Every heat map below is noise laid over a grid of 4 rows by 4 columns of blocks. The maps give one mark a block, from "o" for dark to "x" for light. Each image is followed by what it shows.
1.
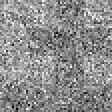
xxox
xooo
xxox
oooo
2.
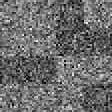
xxox
xxoo
ooxx
xxxo
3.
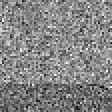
xxxx
xxxx
xxxx
oooo
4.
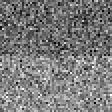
oooo
oooo
xxxx
xxxx
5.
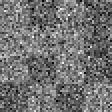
xoxo
xxxo
xoxo
oxox
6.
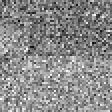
oooo
xooo
xxxx
xxxx
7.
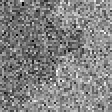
ooxx
ooox
ooxx
oxxx
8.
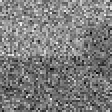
xxxx
xxxo
oooo
oooo
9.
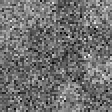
xxox
xooo
ooox
ooxo
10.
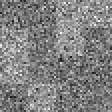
ooxx
xoxo
xooo
oxoo
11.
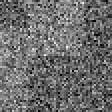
oxxo
xxxo
xooo
xooo
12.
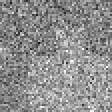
oooo
ooxo
oxxx
oxxx
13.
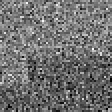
xxxx
xxxx
xooo
oooo
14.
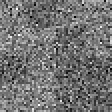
xoxx
xxox
oxoo
xxoo
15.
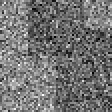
xoox
xooo
xxoo
xxoo
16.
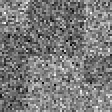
xoox
ooox
oxxo
oxxx
